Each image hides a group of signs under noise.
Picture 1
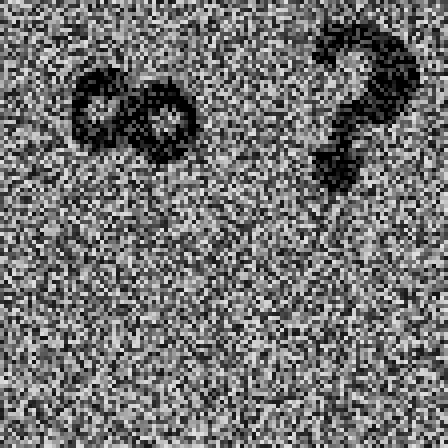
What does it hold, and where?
top left: dark infinity sign; top right: dark question mark
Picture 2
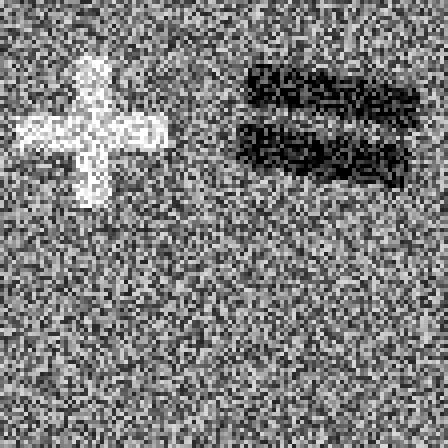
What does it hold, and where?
top left: light plus sign; top right: dark equals sign
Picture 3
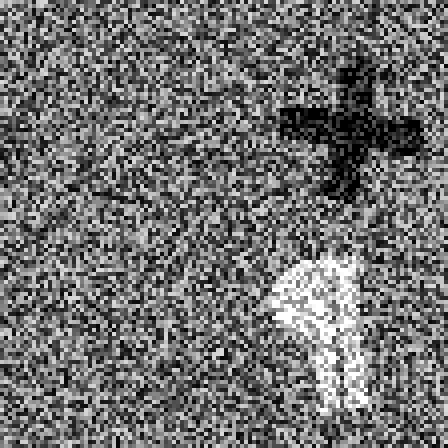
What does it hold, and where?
top right: dark plus sign; bottom right: light pilcrow
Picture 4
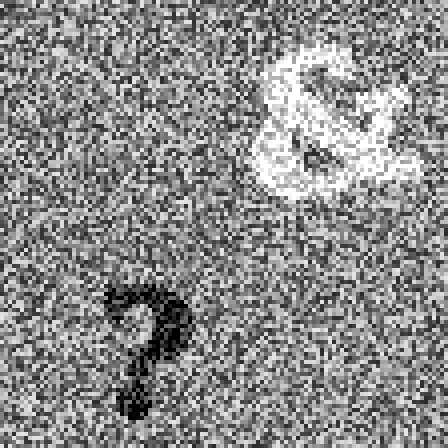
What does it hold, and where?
top right: light ampersand; bottom left: dark question mark
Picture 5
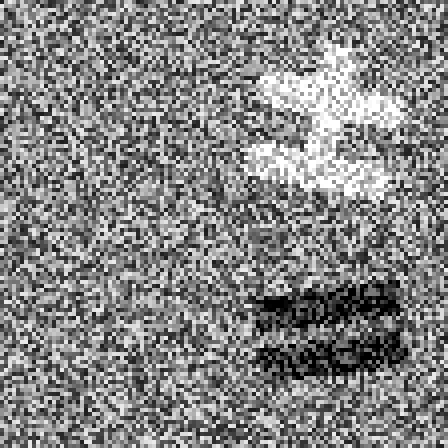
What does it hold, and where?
top right: light plus-minus sign; bottom right: dark equals sign
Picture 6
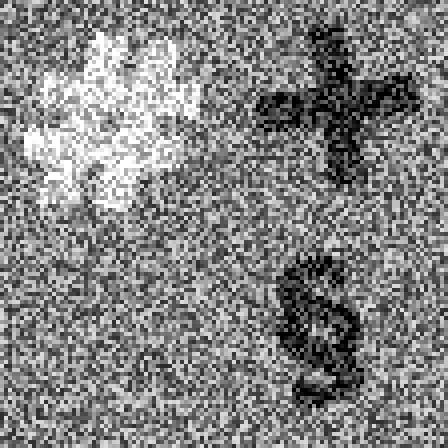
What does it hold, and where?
top left: light hash sign; top right: dark plus sign; bottom right: dark section sign
